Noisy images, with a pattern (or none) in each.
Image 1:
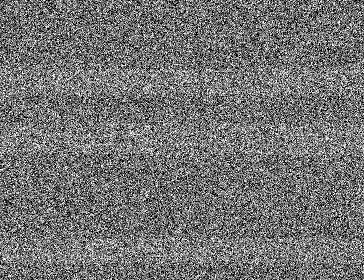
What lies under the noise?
bands of rows
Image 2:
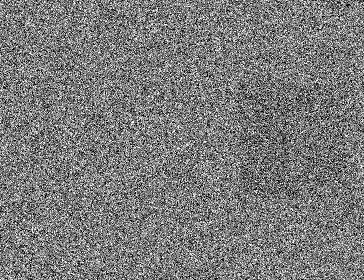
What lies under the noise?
one block
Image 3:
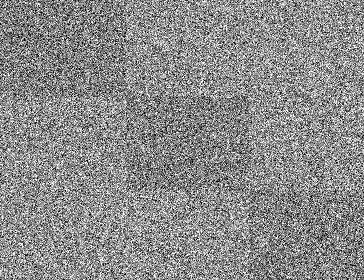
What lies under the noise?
blocks along the diagonal
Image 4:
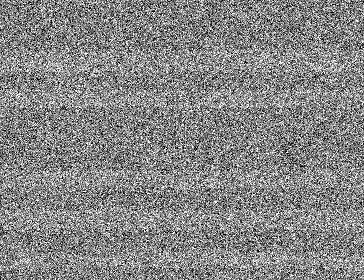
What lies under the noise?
bands of rows
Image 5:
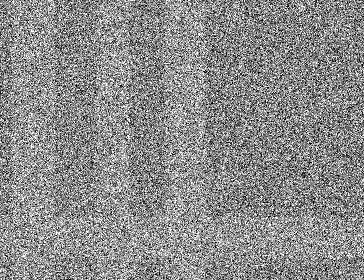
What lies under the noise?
bands of rows crossing bands of columns
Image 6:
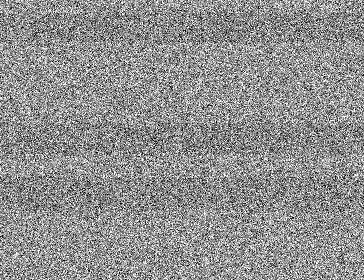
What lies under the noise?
bands of rows
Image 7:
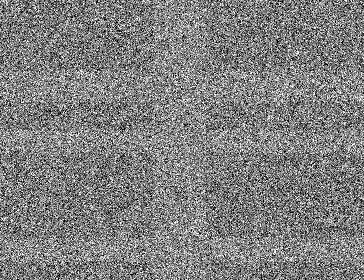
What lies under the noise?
bands of rows crossing bands of columns
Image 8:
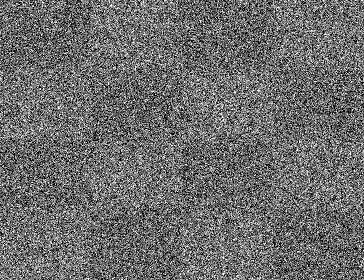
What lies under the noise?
a checkerboard
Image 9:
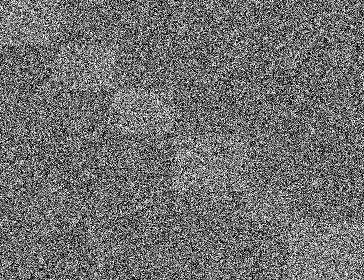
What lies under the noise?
blocks along the diagonal
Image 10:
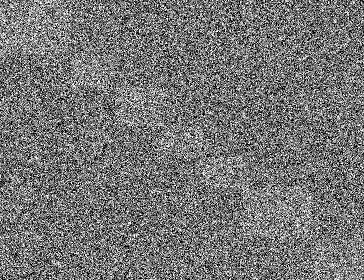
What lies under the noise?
blocks along the diagonal
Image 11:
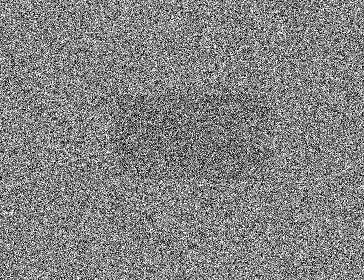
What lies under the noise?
one block
